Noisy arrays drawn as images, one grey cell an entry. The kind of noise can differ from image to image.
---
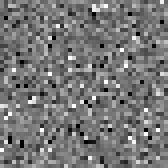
heavy tails
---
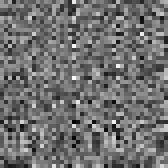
low rank plus noise
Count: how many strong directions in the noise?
two
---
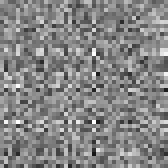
low rank plus noise
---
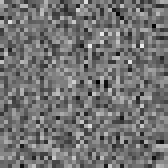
low rank plus noise
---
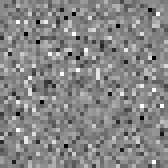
heavy tails
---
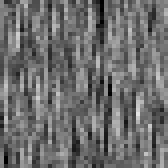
streaked along the columns
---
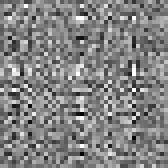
low rank plus noise
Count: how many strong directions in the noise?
two
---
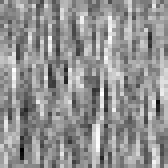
streaked along the columns
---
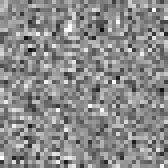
low rank plus noise
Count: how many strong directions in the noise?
five to eight
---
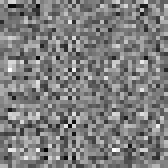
low rank plus noise
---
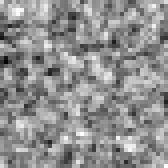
blotchy
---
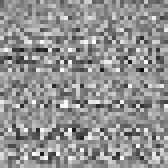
rows of uneven size
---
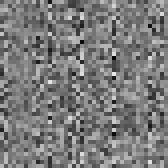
columns of uneven size
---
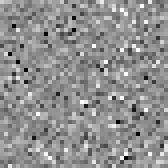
heavy tails
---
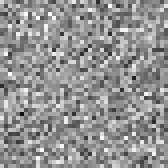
independent entries
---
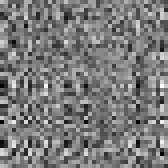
low rank plus noise
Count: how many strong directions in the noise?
one
